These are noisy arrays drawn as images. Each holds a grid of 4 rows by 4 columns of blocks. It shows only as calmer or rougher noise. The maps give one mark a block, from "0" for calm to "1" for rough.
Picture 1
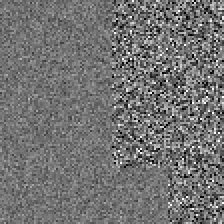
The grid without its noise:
0 0 1 1
0 0 1 1
0 0 1 1
0 0 0 1
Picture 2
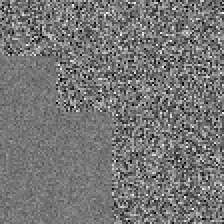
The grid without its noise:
1 1 1 1
0 1 1 1
0 0 1 1
0 0 1 1
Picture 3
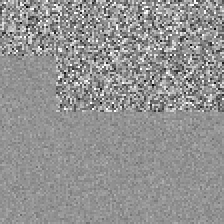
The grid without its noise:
1 1 1 1
0 1 1 1
0 0 0 0
0 0 0 0
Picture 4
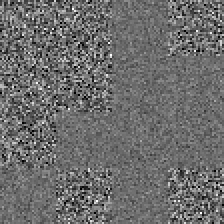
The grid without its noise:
1 1 0 1
1 1 0 0
1 0 0 0
0 1 0 1
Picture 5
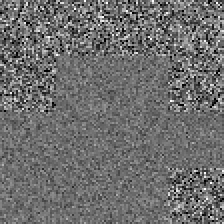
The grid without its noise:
1 1 1 1
1 0 0 1
0 0 0 0
0 0 0 1
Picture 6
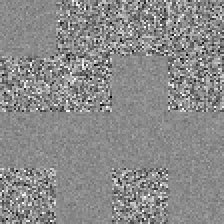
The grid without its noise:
0 1 1 1
1 1 0 1
0 0 0 0
1 0 1 0
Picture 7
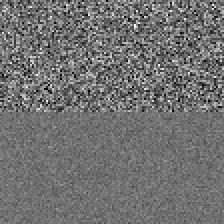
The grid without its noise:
1 1 1 1
1 1 1 1
0 0 0 0
0 0 0 0
